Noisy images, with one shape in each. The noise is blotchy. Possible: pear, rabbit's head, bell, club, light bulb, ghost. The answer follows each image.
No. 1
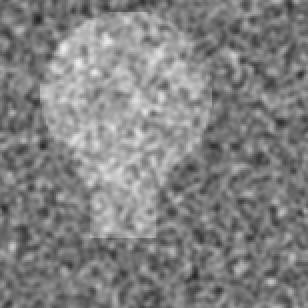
light bulb
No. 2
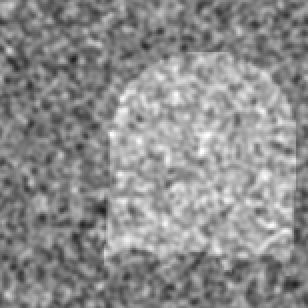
ghost
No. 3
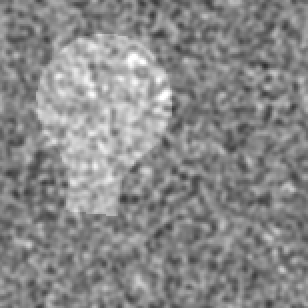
light bulb
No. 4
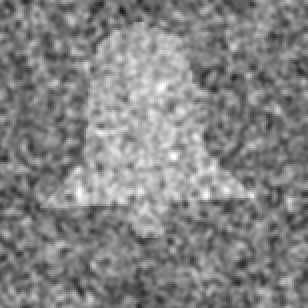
bell
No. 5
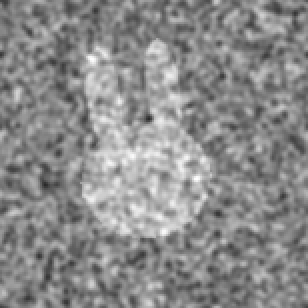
rabbit's head
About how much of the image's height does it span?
two thirds
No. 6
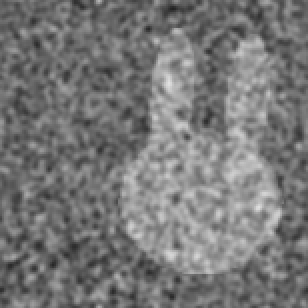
rabbit's head
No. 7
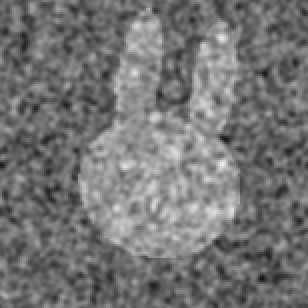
rabbit's head
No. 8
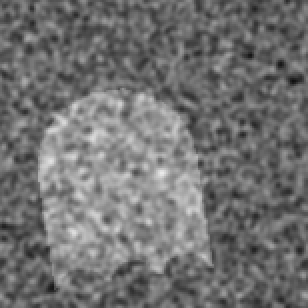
ghost
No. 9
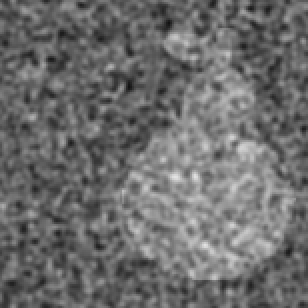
pear
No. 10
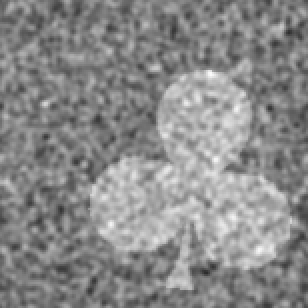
club
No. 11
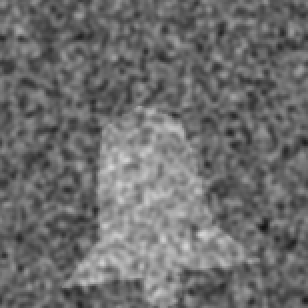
bell
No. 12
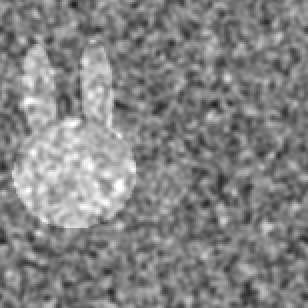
rabbit's head
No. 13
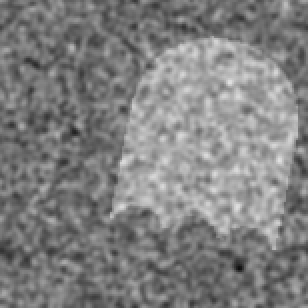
ghost
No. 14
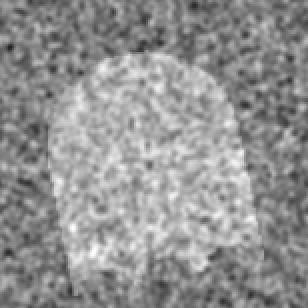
ghost
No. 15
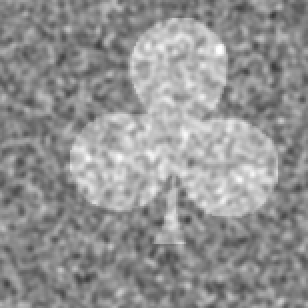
club
